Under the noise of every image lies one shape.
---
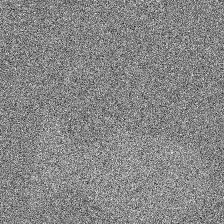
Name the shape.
fish
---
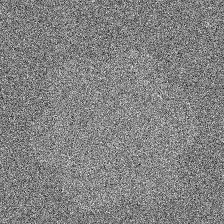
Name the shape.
flower
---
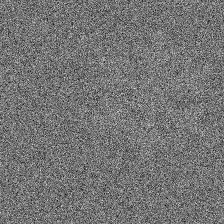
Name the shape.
snowflake
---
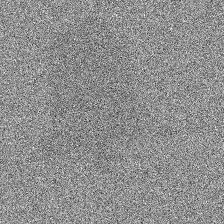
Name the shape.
bell
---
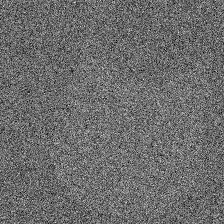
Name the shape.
cat's head
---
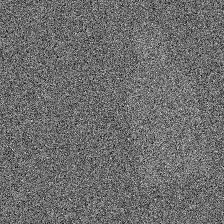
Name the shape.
bottle
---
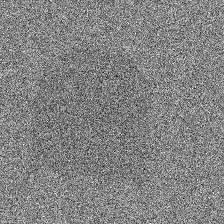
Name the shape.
ghost
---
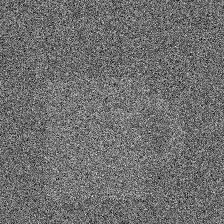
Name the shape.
cup
